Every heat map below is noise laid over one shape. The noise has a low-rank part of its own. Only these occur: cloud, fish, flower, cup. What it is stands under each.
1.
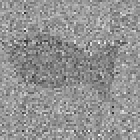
fish
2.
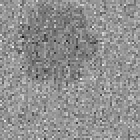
flower
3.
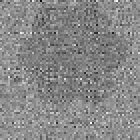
flower
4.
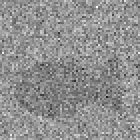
fish
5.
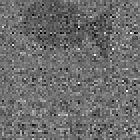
fish
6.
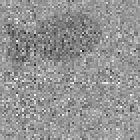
fish
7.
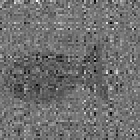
fish
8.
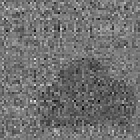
cloud
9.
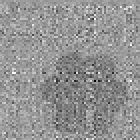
flower
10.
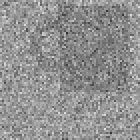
cup
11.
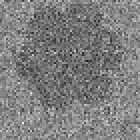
flower
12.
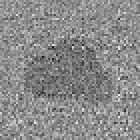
cloud
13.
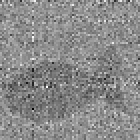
fish
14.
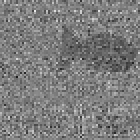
fish
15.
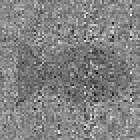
fish
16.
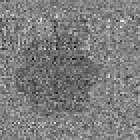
flower
